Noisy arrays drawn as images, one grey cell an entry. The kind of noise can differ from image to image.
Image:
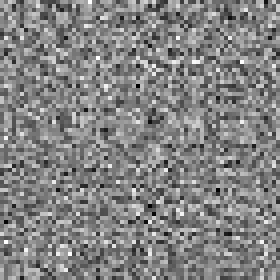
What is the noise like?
low rank plus noise
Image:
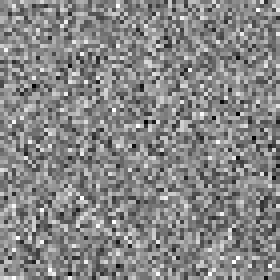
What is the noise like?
independent entries
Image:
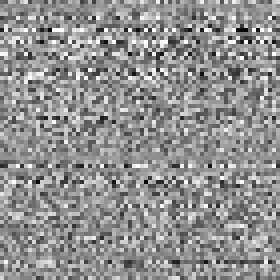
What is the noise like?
rows of uneven size
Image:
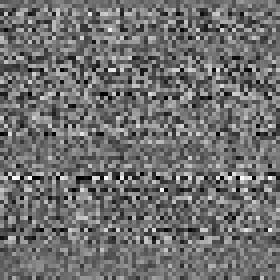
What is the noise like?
rows of uneven size
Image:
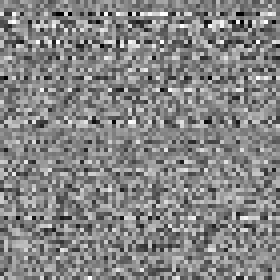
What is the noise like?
rows of uneven size
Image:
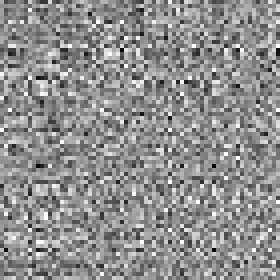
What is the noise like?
low rank plus noise
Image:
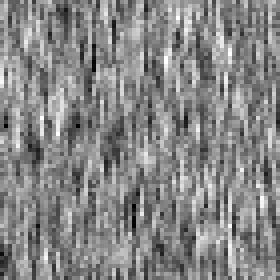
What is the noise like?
streaked along the columns
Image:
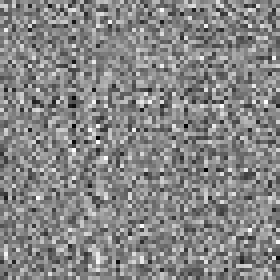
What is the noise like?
low rank plus noise
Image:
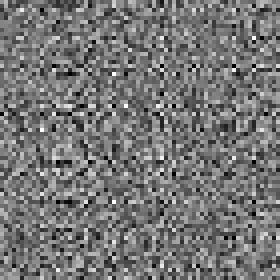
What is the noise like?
low rank plus noise
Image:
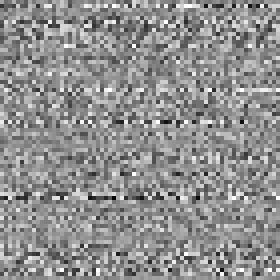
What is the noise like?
rows of uneven size
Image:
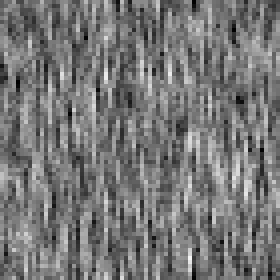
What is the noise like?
streaked along the columns
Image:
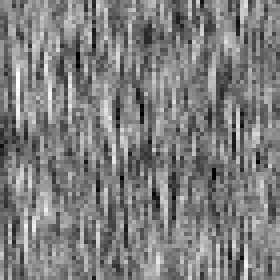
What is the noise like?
streaked along the columns
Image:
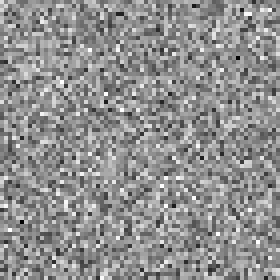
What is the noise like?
independent entries
